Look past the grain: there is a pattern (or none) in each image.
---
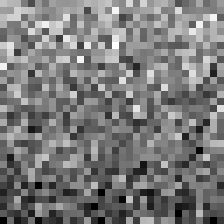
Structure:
a smooth slope
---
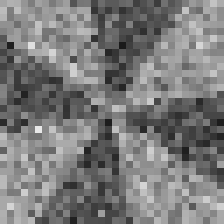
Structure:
spokes from one point
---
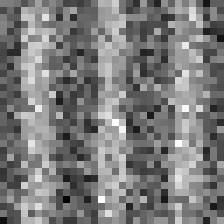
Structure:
vertical stripes
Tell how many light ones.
3
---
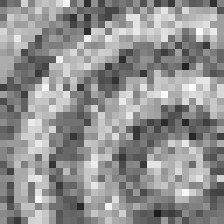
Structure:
rings round one point
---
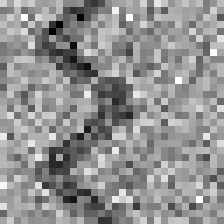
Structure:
a wavy band
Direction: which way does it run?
top to bottom
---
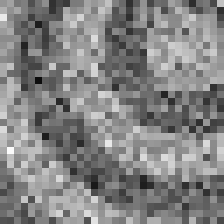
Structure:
rings round one point
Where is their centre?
top right
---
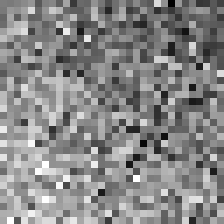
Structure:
a smooth slope
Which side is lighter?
bottom left
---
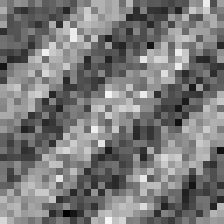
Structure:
diagonal stripes
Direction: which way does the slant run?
bottom left to top right
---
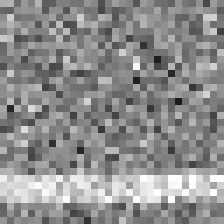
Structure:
one horizontal stripe
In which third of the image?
bottom
